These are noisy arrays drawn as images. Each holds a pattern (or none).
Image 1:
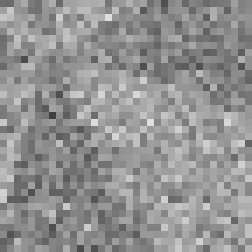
spokes from one point
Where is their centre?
top left
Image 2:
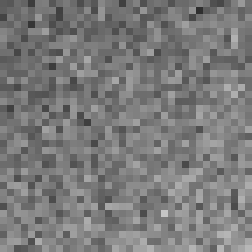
a smooth slope
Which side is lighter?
bottom right
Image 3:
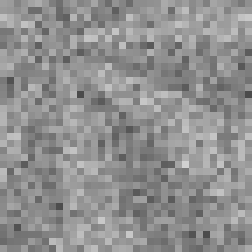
spokes from one point
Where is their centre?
top left
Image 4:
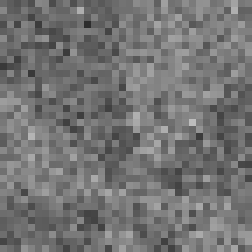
spokes from one point
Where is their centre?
bottom middle
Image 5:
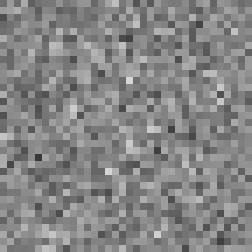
only noise
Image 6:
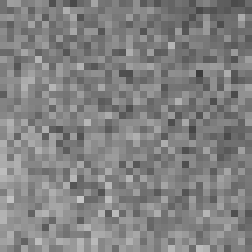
a smooth slope
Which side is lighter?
bottom left
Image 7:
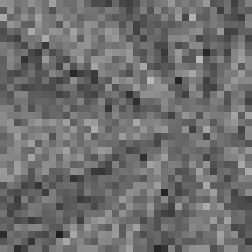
spokes from one point
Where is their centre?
middle right
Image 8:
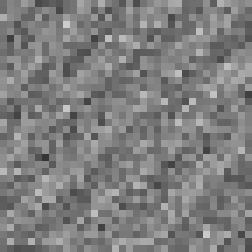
diagonal stripes
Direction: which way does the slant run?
bottom left to top right
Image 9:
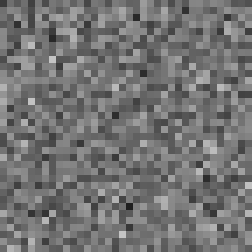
only noise
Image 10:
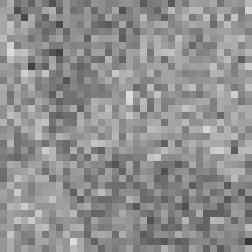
spokes from one point
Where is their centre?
middle left
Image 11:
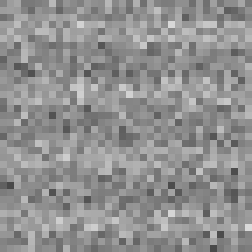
horizontal stripes
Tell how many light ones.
4
